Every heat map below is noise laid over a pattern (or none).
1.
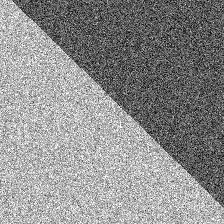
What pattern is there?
a sharp edge
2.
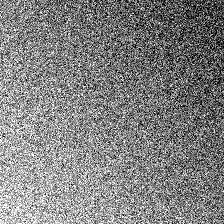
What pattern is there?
a smooth slope
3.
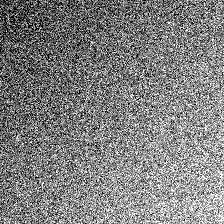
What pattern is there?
a smooth slope
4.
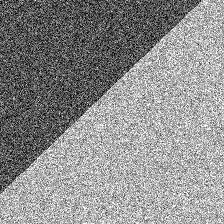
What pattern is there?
a sharp edge
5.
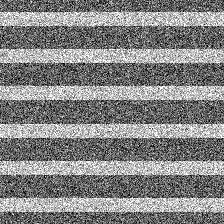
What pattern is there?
horizontal stripes
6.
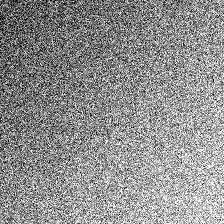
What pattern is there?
a smooth slope
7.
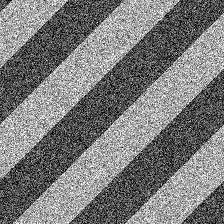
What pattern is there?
diagonal stripes
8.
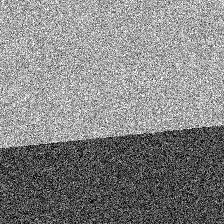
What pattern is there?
a sharp edge
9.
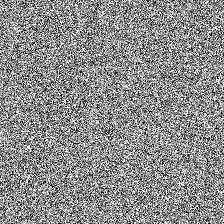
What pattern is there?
only noise
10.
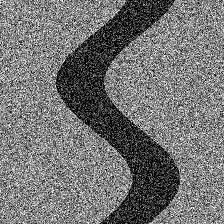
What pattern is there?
a wavy band
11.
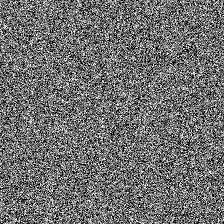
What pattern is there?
only noise
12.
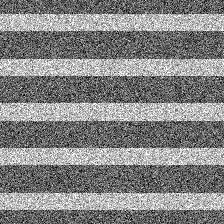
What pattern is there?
horizontal stripes
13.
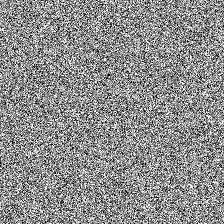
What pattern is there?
only noise
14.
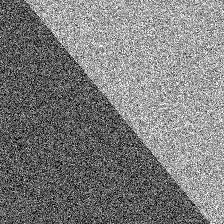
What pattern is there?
a sharp edge
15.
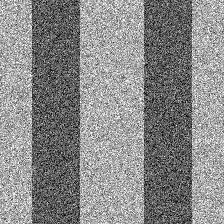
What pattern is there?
vertical stripes
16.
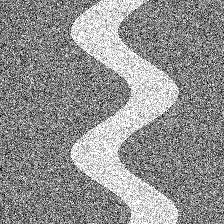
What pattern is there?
a wavy band
